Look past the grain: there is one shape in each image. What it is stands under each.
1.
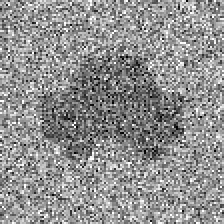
car
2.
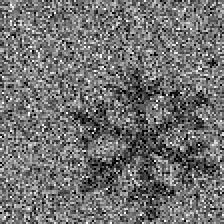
snowflake
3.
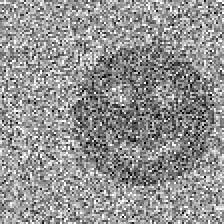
smiling face
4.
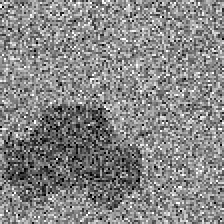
car
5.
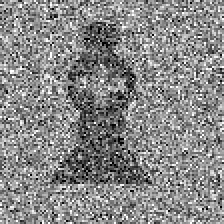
chess bishop
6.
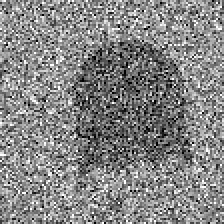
ghost
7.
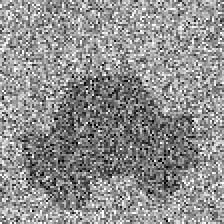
car
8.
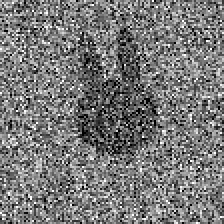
rabbit's head
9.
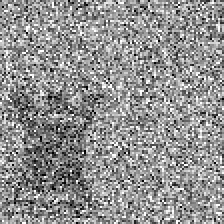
chess rook
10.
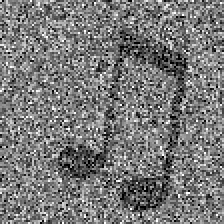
pair of musical notes
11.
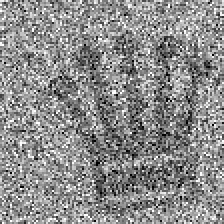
chess queen
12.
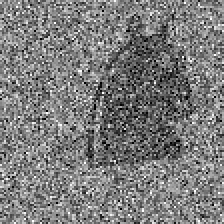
chess knight
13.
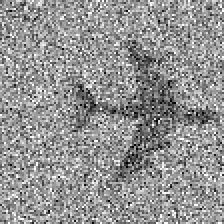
airplane
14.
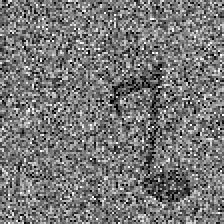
musical note
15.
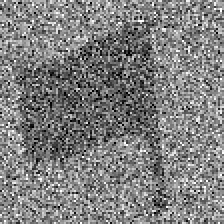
flag
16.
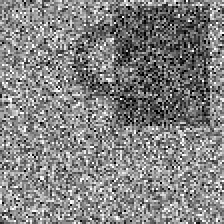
cup
